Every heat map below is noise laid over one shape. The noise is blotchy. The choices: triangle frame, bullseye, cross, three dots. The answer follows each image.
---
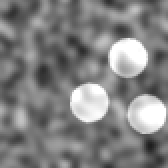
three dots
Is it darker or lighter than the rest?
lighter
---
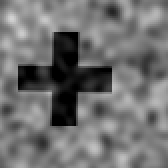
cross
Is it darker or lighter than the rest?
darker
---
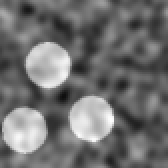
three dots
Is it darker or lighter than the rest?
lighter
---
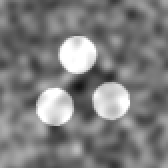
three dots
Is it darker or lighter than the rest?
lighter
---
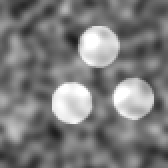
three dots
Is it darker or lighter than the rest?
lighter
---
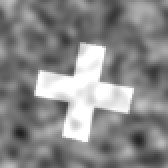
cross
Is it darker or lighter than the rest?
lighter
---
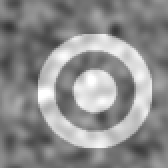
bullseye
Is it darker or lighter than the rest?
lighter
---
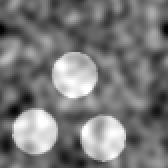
three dots
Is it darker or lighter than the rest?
lighter
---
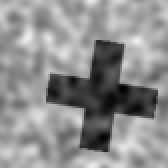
cross
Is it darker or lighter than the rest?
darker
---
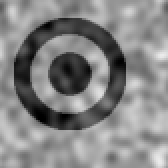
bullseye
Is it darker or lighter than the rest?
darker
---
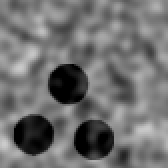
three dots
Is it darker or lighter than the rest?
darker
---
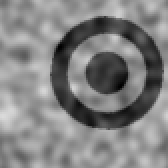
bullseye
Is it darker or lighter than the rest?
darker
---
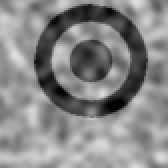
bullseye
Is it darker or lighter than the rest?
darker
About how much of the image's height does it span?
two thirds
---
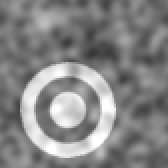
bullseye
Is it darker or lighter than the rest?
lighter
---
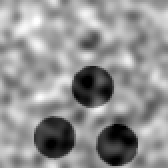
three dots
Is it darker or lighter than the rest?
darker
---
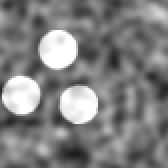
three dots
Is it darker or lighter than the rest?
lighter
